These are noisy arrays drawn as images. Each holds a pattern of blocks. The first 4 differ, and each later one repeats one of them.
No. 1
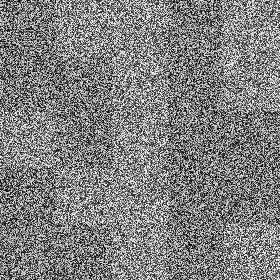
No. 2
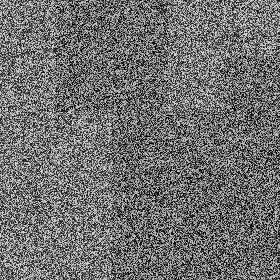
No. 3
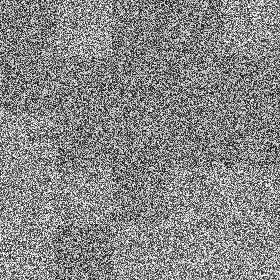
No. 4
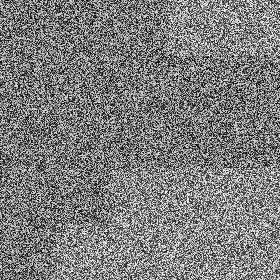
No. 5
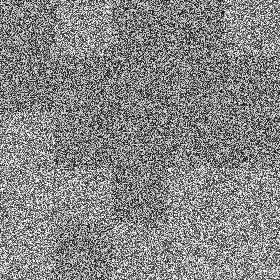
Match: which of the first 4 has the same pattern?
3
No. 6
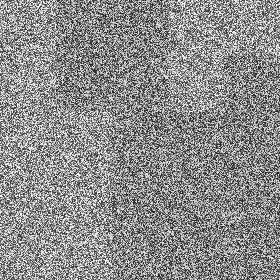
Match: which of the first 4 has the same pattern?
2
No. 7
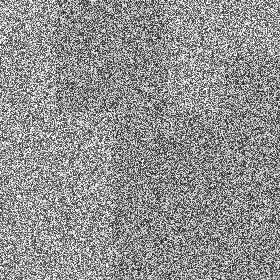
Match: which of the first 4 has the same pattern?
2
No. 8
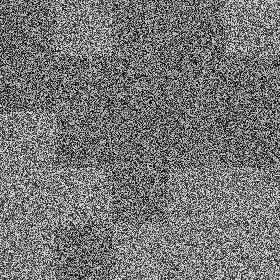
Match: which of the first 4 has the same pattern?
3
